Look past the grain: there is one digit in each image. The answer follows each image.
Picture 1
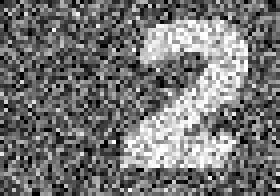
2
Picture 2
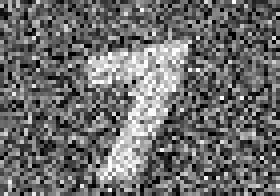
7
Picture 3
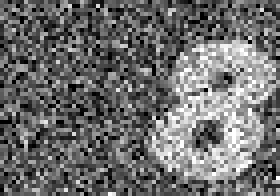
8
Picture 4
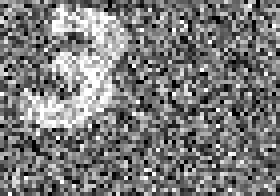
3
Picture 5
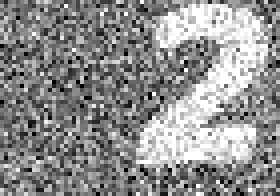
2
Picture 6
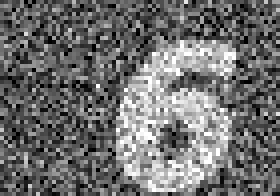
6
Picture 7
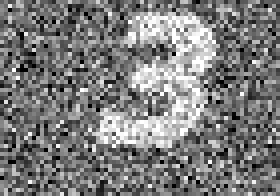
3
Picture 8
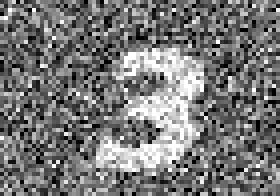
3
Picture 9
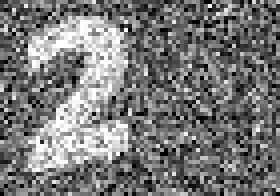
2
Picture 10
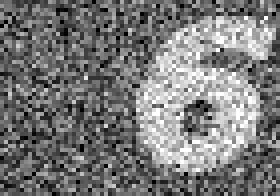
6
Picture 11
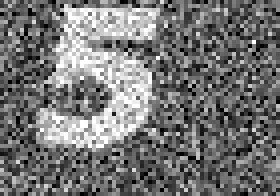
5
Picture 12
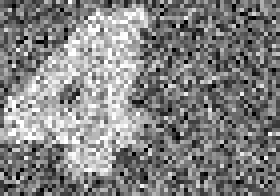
4
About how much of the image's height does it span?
nearly all
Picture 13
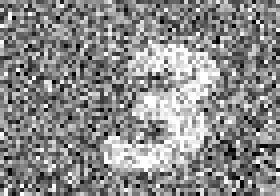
3
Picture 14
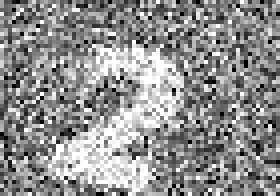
2
